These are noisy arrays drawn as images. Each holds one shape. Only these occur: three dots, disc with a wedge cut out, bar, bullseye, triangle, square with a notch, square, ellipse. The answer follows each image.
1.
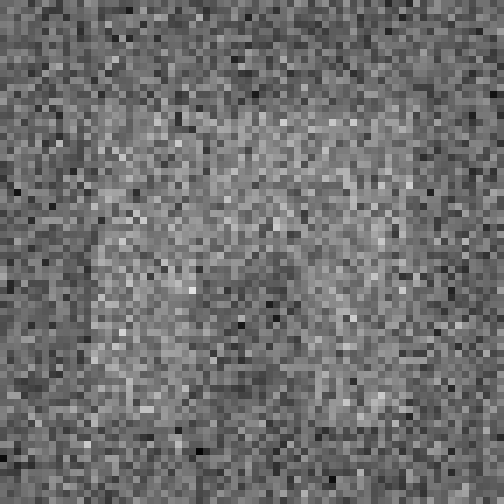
square with a notch
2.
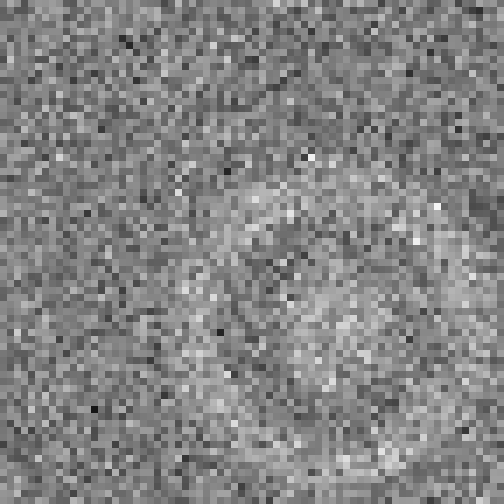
bullseye
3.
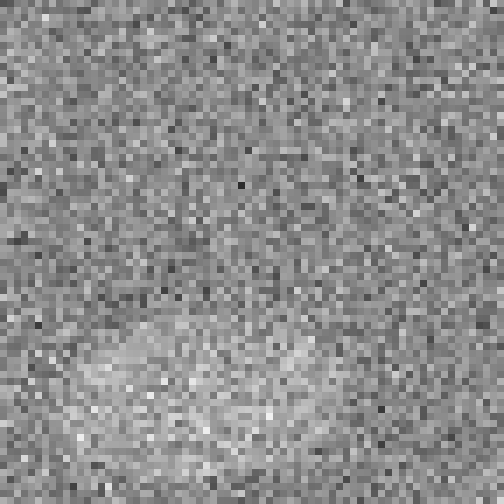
ellipse
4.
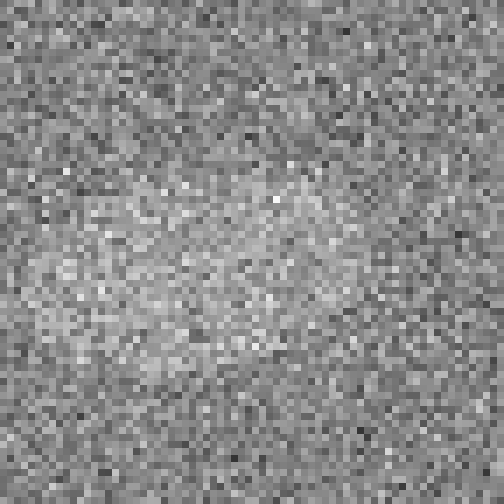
ellipse
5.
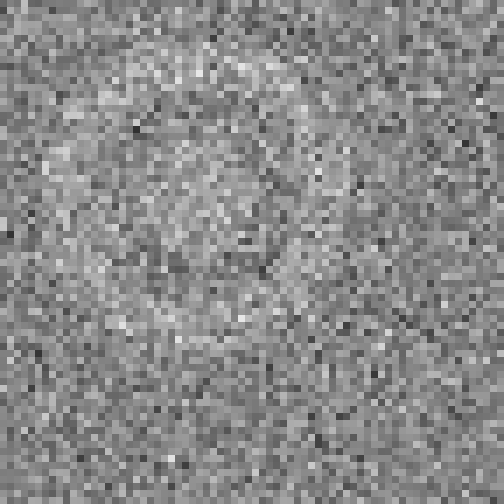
bullseye
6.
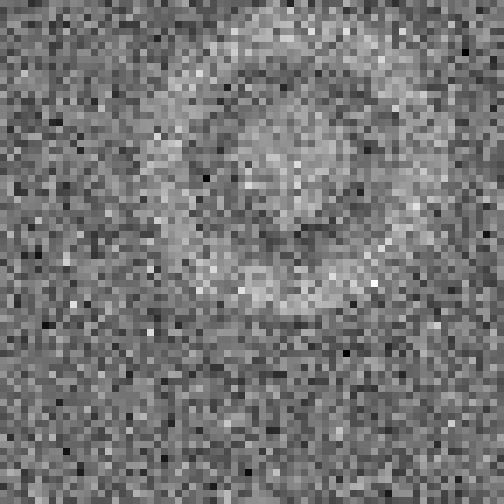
bullseye
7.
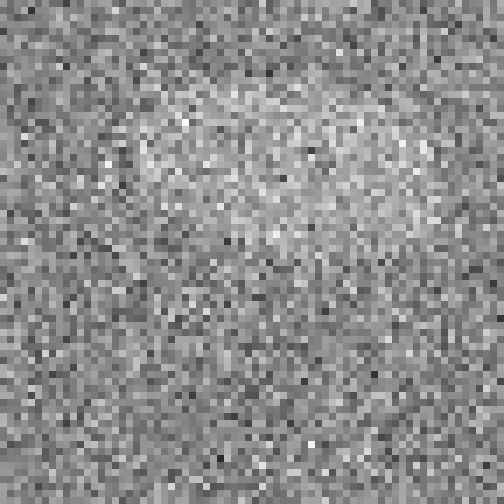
ellipse
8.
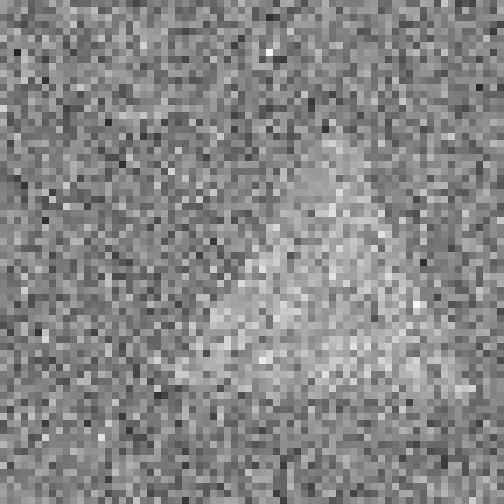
triangle
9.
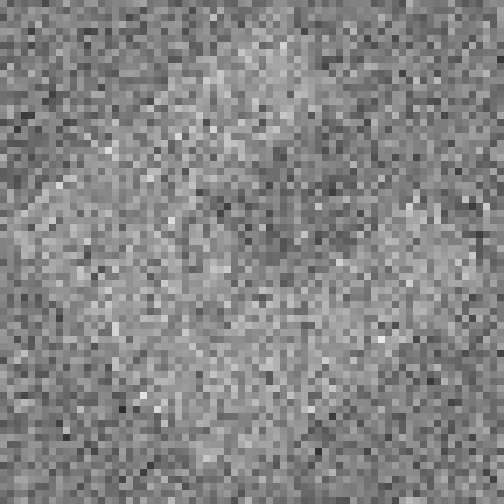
square with a notch
